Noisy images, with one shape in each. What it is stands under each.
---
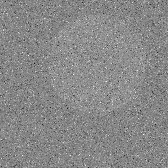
disc
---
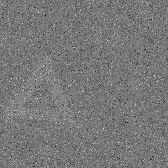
triangle frame
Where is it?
middle left
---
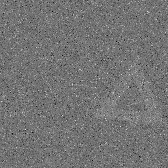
triangle frame
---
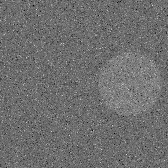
disc
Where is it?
middle right
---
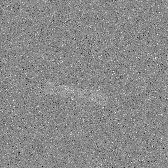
bar
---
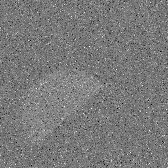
half disc
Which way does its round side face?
up and left
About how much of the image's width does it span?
half
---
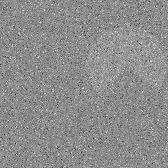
disc with a wedge cut out
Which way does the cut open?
down
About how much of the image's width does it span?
half
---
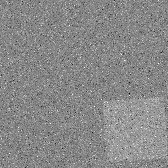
square
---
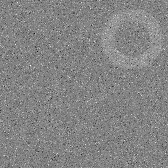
ring
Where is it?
top right
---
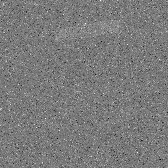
bar
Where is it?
top middle
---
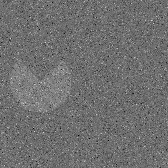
disc with a wedge cut out
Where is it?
middle left
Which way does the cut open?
up
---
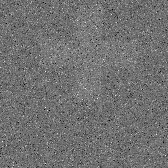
cross
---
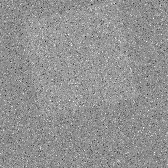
square
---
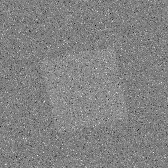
square
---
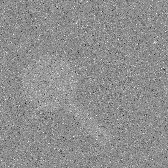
lollipop
